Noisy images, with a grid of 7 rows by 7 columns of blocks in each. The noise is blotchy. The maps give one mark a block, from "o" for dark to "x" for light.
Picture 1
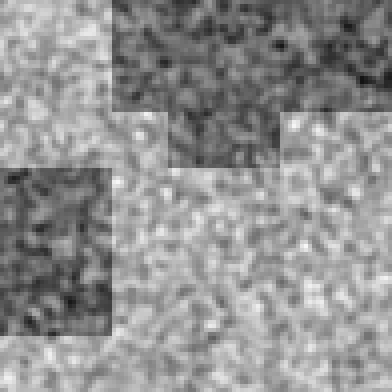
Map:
xxooooo
xxooooo
xxxooxx
ooxxxxx
ooxxxxx
ooxxxxx
xxxxxxx
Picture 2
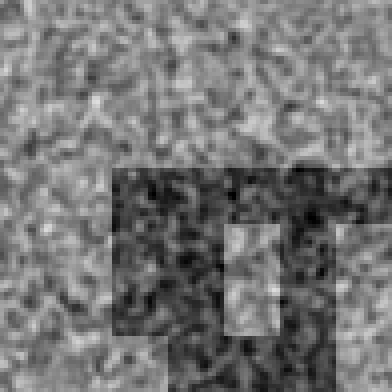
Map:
xxxxxxx
xxxxxxx
xxxxxxx
xxooooo
xxooxox
xxooxox
xxxooox
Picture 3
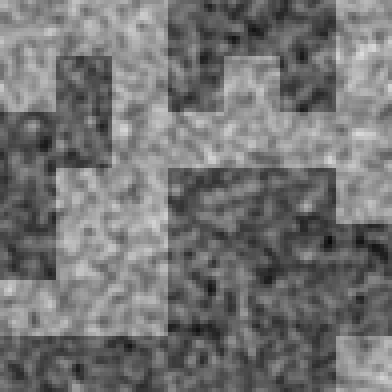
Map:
xxxooox
xoxoxox
ooxxxxx
oxxooox
oxxoooo
xxxoooo
oooooox
